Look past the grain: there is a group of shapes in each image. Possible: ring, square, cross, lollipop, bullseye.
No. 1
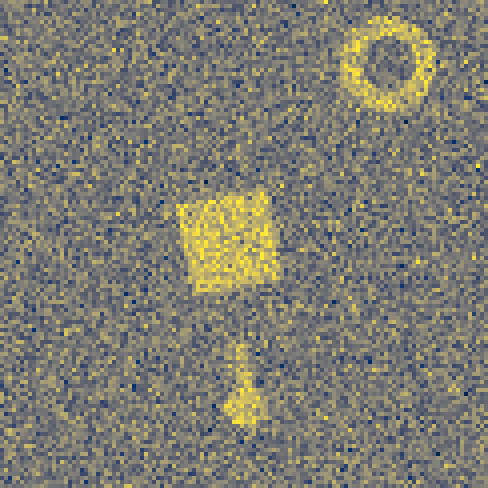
top right: ring; centre: square; bottom middle: lollipop
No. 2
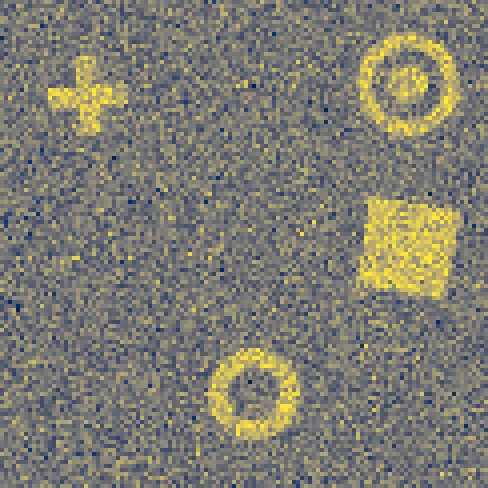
top left: cross; top right: bullseye; middle right: square; bottom middle: ring
